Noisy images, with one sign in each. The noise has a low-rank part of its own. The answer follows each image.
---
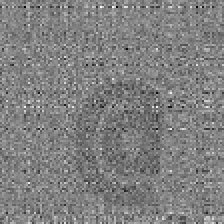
dark at sign
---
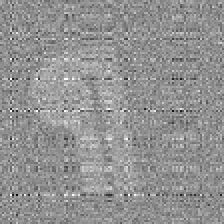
light pilcrow
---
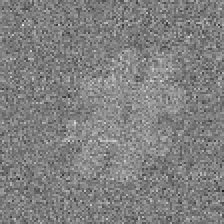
light hash sign
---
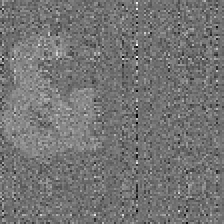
light ampersand
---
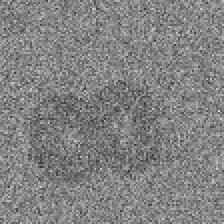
dark infinity sign
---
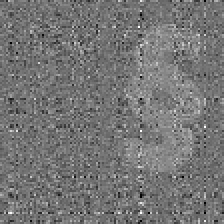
light section sign
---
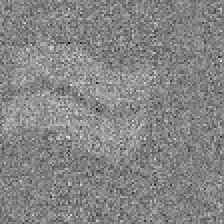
light approximately sign
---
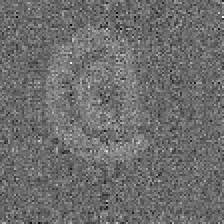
light at sign
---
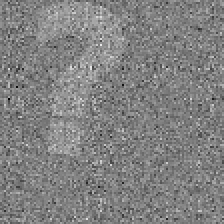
light question mark
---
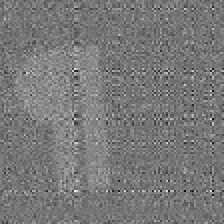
light pilcrow
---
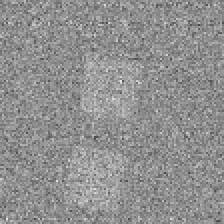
light colon
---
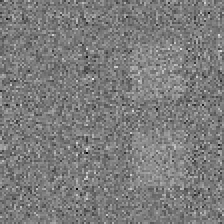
light colon
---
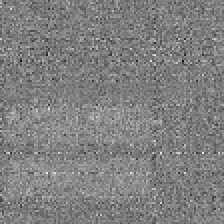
light equals sign
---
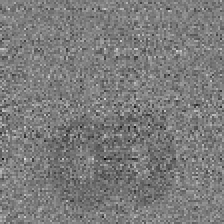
dark infinity sign
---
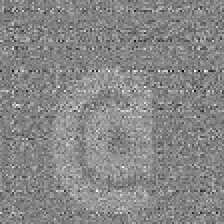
light at sign
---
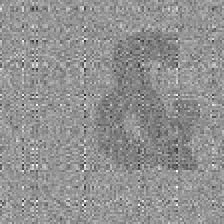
dark ampersand
